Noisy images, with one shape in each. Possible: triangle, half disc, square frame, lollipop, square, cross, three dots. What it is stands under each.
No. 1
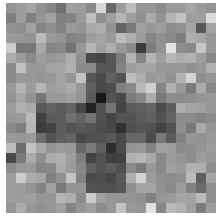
cross
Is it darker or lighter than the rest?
darker
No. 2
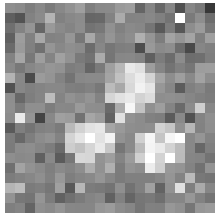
three dots
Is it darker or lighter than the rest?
lighter
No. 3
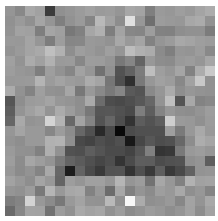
triangle
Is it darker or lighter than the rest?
darker
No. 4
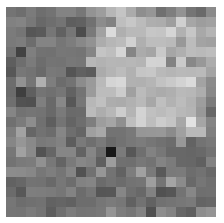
square
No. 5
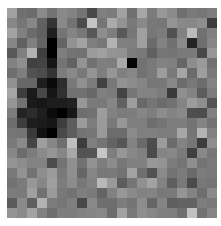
lollipop
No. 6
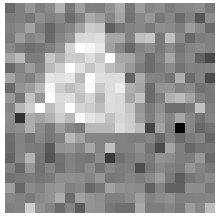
triangle
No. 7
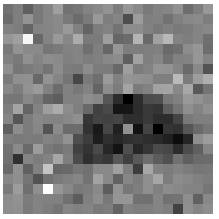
half disc
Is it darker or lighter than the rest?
darker
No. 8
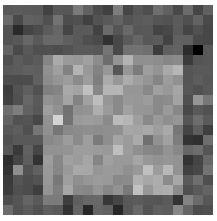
square
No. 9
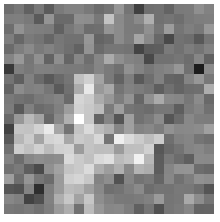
cross
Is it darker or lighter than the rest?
lighter
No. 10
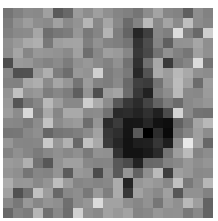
lollipop
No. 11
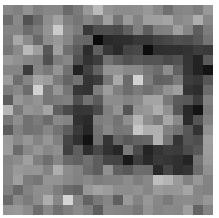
square frame
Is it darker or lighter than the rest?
darker
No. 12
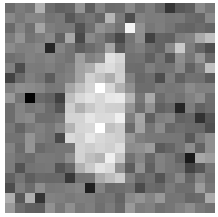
half disc
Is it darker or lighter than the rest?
lighter
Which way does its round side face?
left
